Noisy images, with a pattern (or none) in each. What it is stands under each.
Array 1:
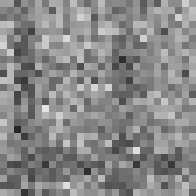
bands of rows crossing bands of columns
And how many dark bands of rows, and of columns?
1 and 2
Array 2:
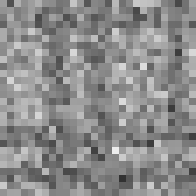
bands of rows crossing bands of columns
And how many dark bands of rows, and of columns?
3 and 3
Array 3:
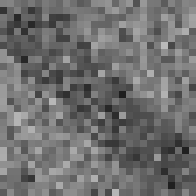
a diagonal band
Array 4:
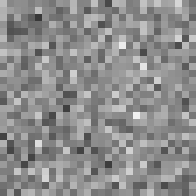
only noise
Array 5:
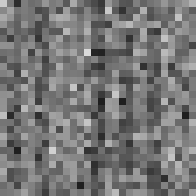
bands of columns
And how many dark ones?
5
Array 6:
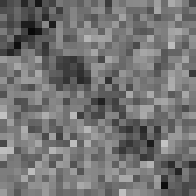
blocks along the diagonal
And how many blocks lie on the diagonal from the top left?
5
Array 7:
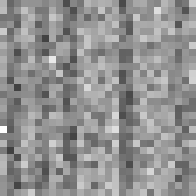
bands of columns
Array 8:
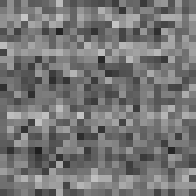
bands of rows
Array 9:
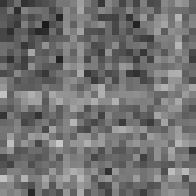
bands of rows crossing bands of columns
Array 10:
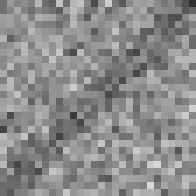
a diagonal band
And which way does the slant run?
bottom left to top right
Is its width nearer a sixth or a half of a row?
a sixth
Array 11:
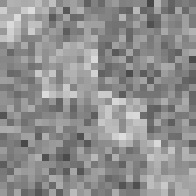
blocks along the diagonal
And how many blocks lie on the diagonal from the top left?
4
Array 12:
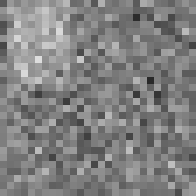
one block
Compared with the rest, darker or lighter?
lighter
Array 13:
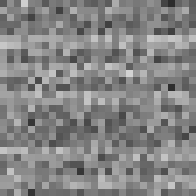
bands of rows
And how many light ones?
5
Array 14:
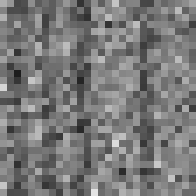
bands of columns
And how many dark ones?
4
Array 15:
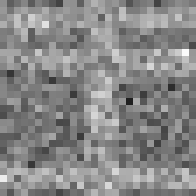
bands of rows crossing bands of columns
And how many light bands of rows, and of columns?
3 and 1
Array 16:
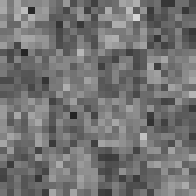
a checkerboard
